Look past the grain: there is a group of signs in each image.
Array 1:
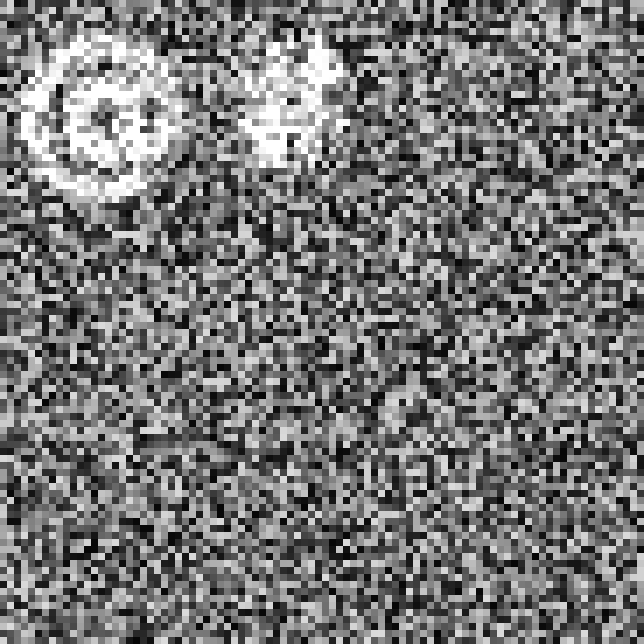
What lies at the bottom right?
nothing
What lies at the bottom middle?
nothing
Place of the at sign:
top left
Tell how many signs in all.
2
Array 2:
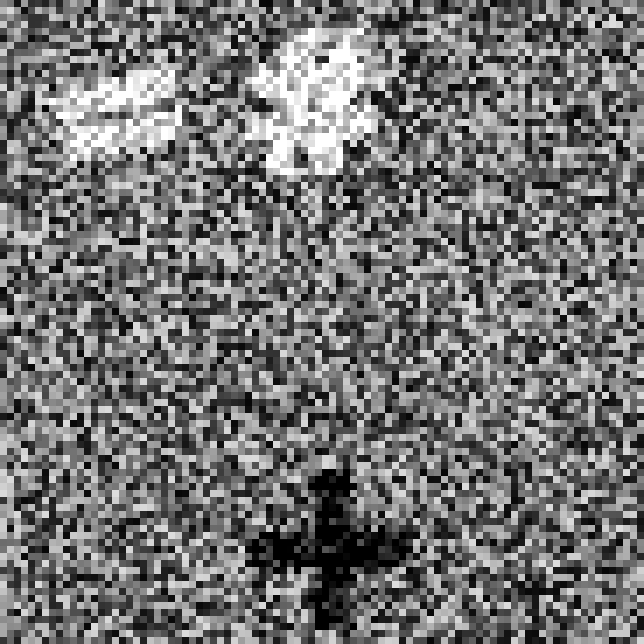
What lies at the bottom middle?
plus sign
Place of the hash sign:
top middle
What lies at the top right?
nothing
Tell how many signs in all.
3
